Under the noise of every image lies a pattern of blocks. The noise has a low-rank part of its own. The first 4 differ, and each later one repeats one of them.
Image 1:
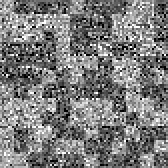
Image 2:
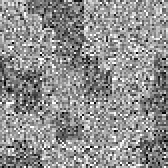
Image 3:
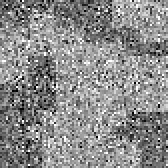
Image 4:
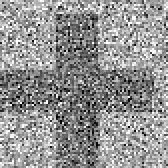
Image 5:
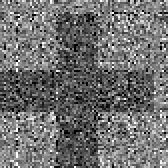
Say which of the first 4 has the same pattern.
4
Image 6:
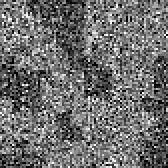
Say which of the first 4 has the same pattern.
2
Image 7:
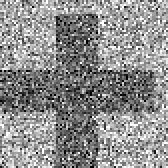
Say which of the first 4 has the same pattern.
4
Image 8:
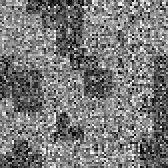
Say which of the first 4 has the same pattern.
2
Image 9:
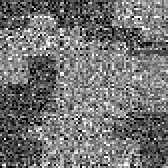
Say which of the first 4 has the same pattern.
3
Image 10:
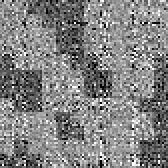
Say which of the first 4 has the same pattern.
2
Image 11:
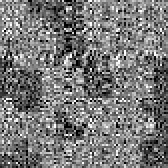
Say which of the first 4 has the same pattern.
2
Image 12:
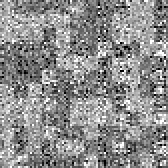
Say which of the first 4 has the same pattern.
1
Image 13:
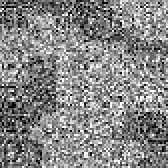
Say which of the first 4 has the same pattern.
3
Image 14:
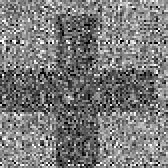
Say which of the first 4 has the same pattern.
4
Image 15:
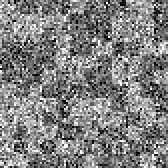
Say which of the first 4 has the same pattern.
1
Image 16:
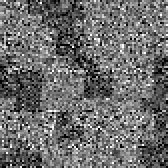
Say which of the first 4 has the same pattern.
2
